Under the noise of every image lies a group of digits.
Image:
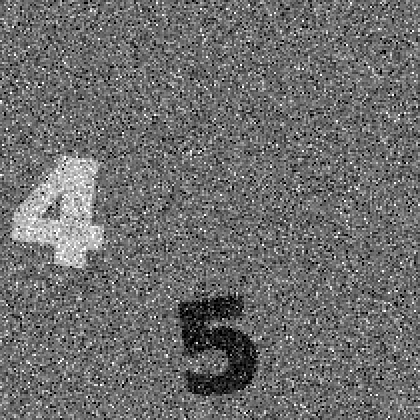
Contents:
middle left: light 4; bottom middle: dark 5
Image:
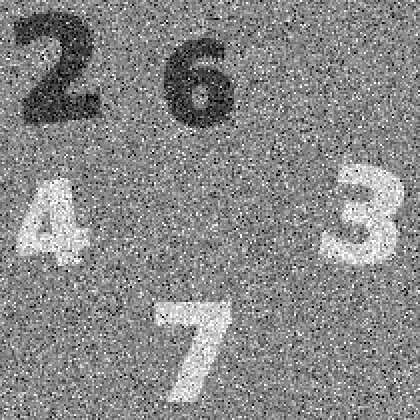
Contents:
top left: dark 2; top middle: dark 6; middle left: light 4; middle right: light 3; bottom middle: light 7
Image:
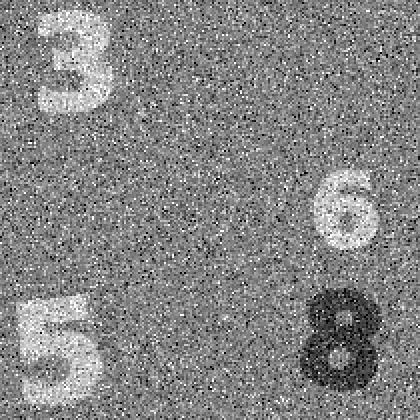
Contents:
top left: light 3; middle right: light 6; bottom left: light 5; bottom right: dark 8
